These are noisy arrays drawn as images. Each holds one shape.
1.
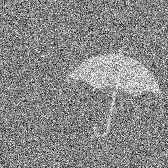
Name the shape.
umbrella
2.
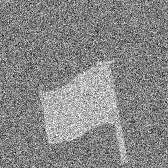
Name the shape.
flag
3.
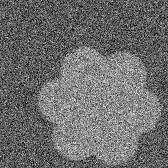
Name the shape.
flower
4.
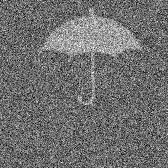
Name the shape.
umbrella
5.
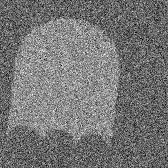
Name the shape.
ghost
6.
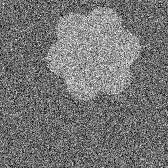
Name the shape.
flower
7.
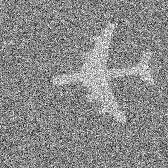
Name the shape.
airplane
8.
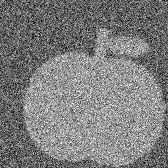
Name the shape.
apple
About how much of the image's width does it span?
nearly all
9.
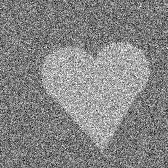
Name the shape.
heart
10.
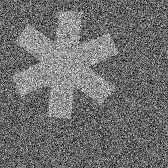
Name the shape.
asterisk
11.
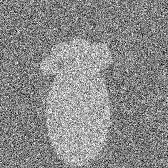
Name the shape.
footprint
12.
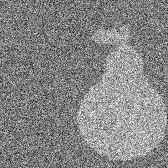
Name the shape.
pear
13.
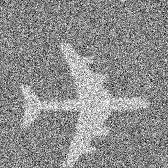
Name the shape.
airplane
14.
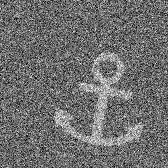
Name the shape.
anchor
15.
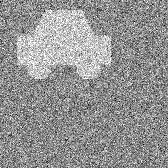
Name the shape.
car
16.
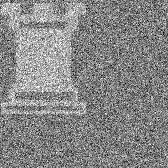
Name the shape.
chess rook
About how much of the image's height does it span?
two thirds
